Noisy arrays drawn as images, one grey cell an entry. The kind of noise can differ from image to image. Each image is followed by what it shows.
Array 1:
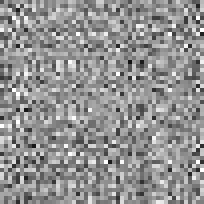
low rank plus noise
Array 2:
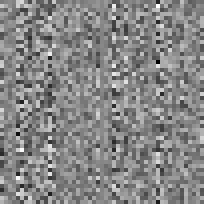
columns of uneven size
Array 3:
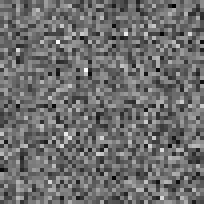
low rank plus noise
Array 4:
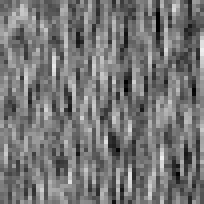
streaked along the columns
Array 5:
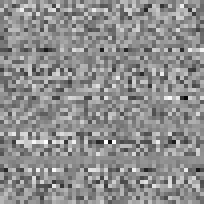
rows of uneven size
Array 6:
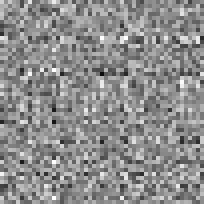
low rank plus noise
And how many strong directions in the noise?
two
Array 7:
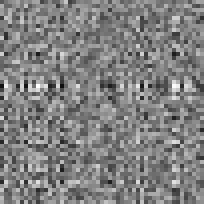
low rank plus noise
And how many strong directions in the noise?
one
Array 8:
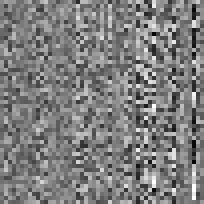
columns of uneven size
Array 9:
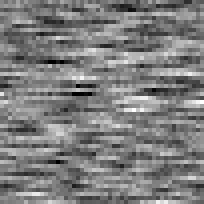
streaked along the rows
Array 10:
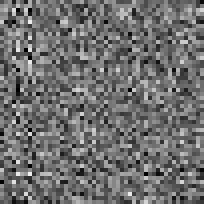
low rank plus noise
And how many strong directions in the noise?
three or four
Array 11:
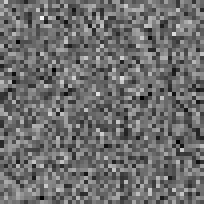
independent entries
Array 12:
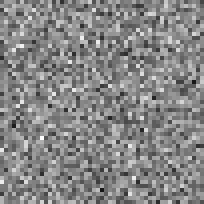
independent entries
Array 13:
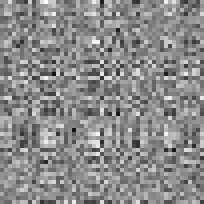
low rank plus noise
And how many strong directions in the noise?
one
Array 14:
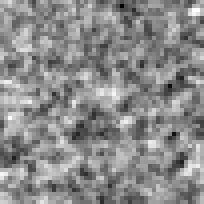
blotchy
